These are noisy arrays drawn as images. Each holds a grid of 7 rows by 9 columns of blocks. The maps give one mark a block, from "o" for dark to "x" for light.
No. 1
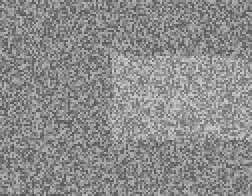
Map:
o o o o o o o o o
o o o o o o o o o
o o o o x x x x x
o o o o x x x x x
o o o o x x x x x
o o o o o o o o o
o o o o o o o o o
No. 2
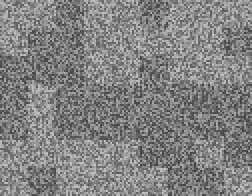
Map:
x x o x x o x x x
x o o x x x x x o
o o o x x o x x x
o x o o o o o o o
o x o o o o o o o
x x x x x o o x o
x o x x x x o o x
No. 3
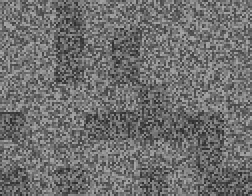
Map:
x x o x x x x x x
x x o x o x x x x
x x o x o x x x x
x x x x x o x x x
o x x o o o o o x
x x x x x x x o x
o x o x x o x o o
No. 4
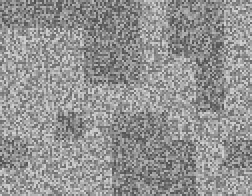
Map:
o o o o o x o o x
x x x o o x o o x
x x x o o x x o x
x x x x x x x o x
x x o x o o x x x
o x x x o o o x o
x x x x o o o x x
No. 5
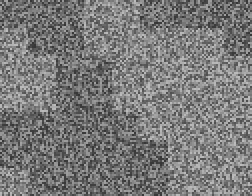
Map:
o o o x x o o o o
x o o x x x x x o
x x o o x x x x x
x x o o x x x x x
o o o o o x x x x
o o o o o o x x x
x o o o o o x x x
